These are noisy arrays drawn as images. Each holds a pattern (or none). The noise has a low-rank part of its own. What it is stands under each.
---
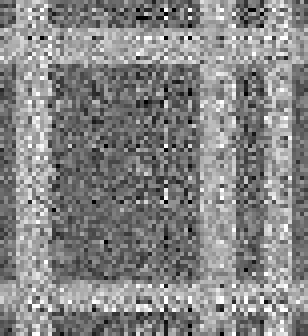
bands of rows crossing bands of columns
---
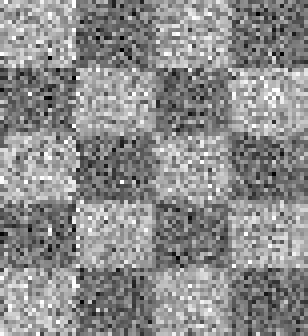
a checkerboard
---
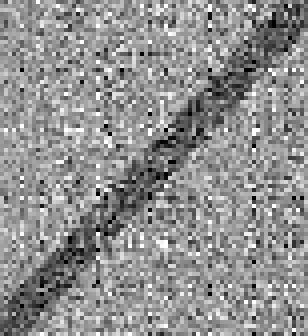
a diagonal band
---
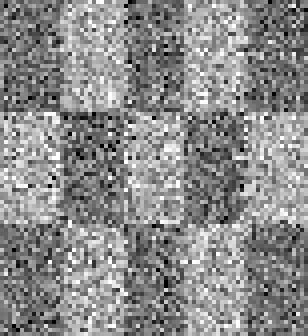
a checkerboard
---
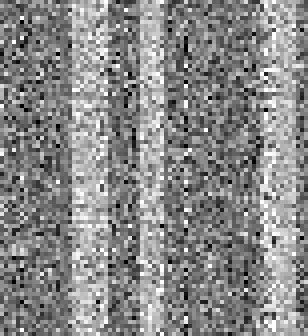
bands of columns
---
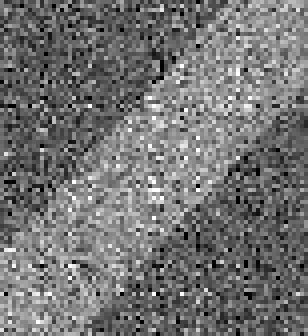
a diagonal band
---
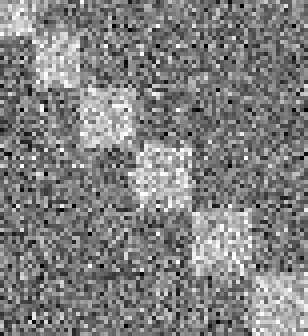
blocks along the diagonal
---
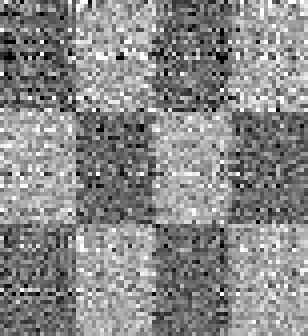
a checkerboard
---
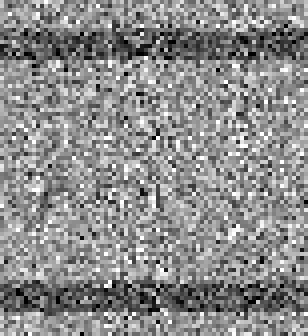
bands of rows
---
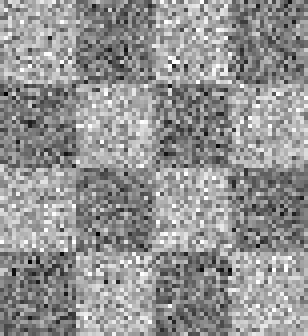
a checkerboard
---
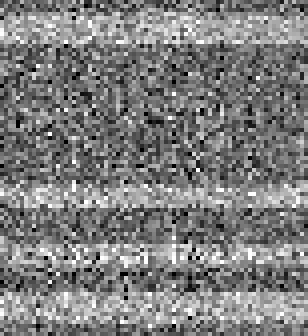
bands of rows
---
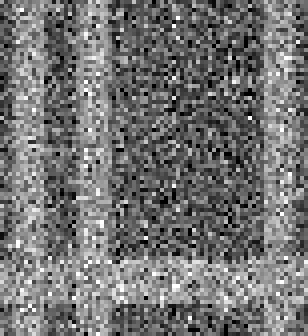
bands of rows crossing bands of columns
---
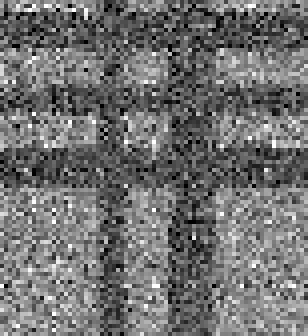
bands of rows crossing bands of columns
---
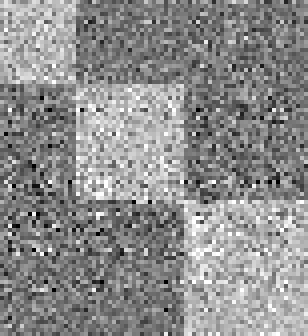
blocks along the diagonal
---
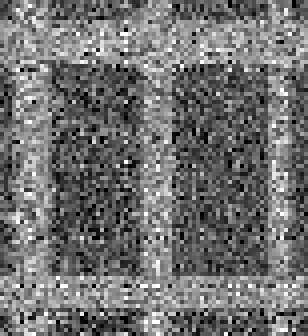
bands of rows crossing bands of columns
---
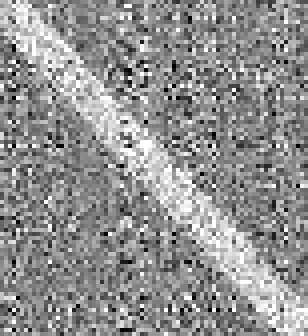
a diagonal band
